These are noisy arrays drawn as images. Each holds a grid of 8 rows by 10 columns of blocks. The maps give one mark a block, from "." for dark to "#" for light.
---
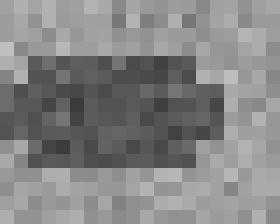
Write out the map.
##########
##########
#......###
........##
........##
#......###
##########
##########
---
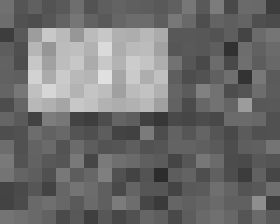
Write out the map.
..........
.#####....
.#####....
.#####....
..........
..........
..........
..........
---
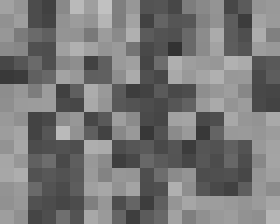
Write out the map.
#.###..#.#
#.###..#.#
..#.#.###.
##.#...##.
#.#.#.#.##
#..#.....#
#..##.#..#
#..#..####
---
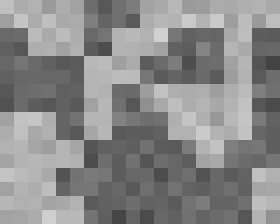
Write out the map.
###..#####
.##.##..#.
...##...#.
...#.####.
##.#..###.
###....#..
##.......#
###......#
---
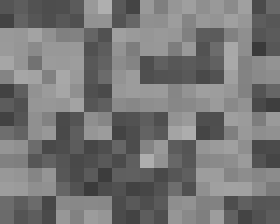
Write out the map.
...#.####.
###.###.#.
###.#...##
.##.#####.
.#.#..#.##
#....#.##.
##.....###
..##..##..
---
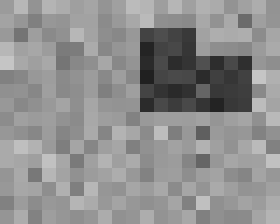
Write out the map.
##########
#####..###
#####....#
#####....#
##########
##########
##########
##########
